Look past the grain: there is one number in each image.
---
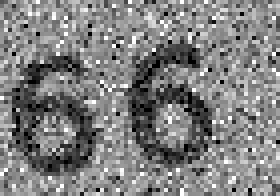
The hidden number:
66
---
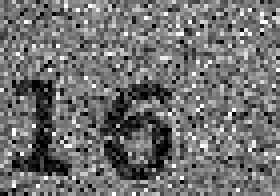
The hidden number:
16
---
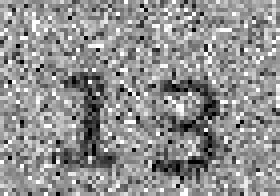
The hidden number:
13
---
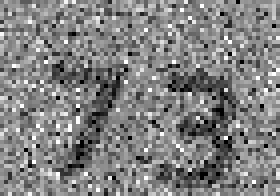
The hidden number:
73
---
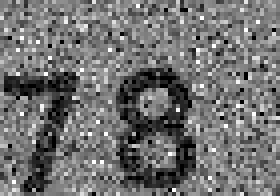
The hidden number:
78
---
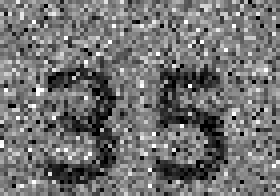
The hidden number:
35
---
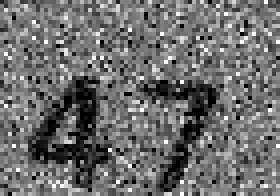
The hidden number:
47
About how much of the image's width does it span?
two thirds
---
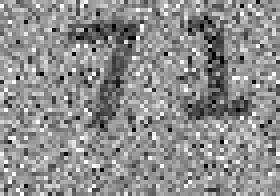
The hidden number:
71
